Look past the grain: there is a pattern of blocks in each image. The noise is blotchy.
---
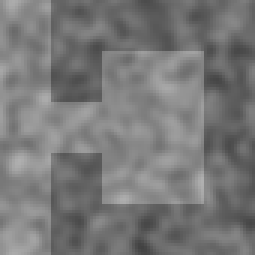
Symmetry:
top and bottom mirror each other
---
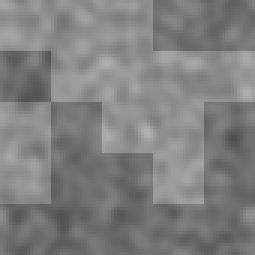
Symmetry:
no symmetry
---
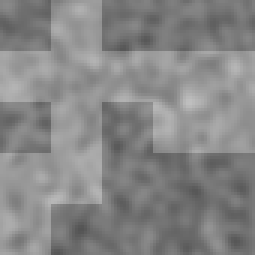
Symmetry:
no symmetry
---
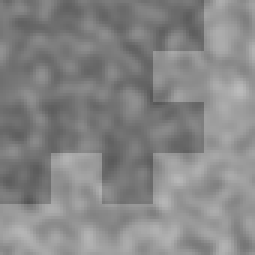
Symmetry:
mirrored about the diagonal from the top left
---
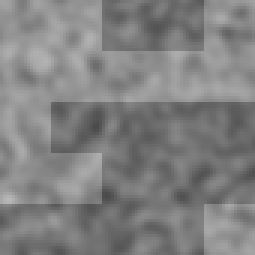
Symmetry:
no symmetry
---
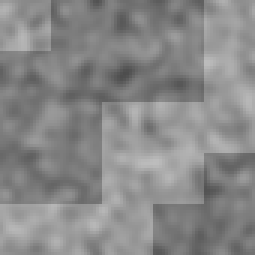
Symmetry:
mirrored about the diagonal from the top left
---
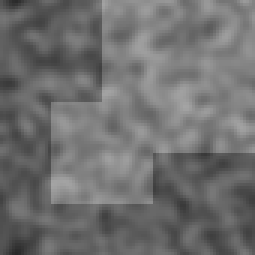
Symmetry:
mirrored about the diagonal from the bottom left
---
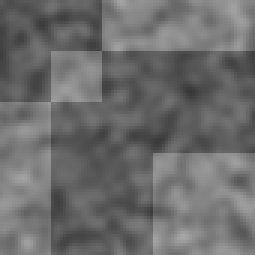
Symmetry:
mirrored about the diagonal from the top left
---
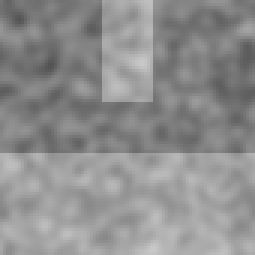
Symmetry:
left and right mirror each other
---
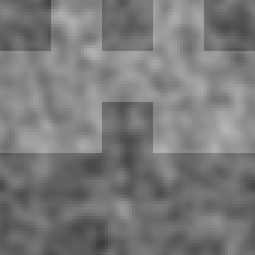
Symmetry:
left and right mirror each other
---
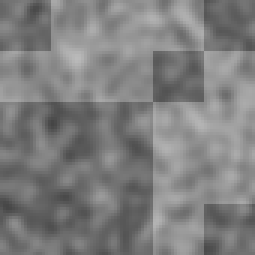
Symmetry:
mirrored about the diagonal from the bottom left
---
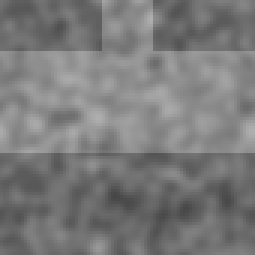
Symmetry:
left and right mirror each other
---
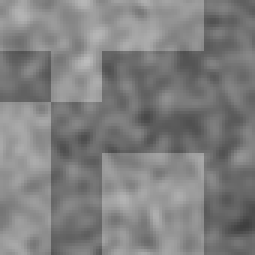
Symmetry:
no symmetry
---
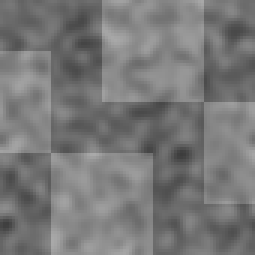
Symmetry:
the same after a half turn
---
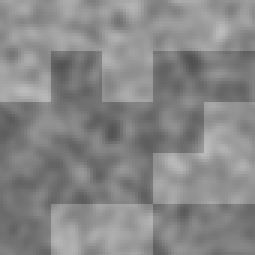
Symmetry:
no symmetry
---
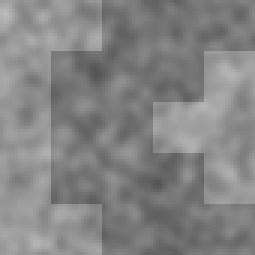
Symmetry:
top and bottom mirror each other
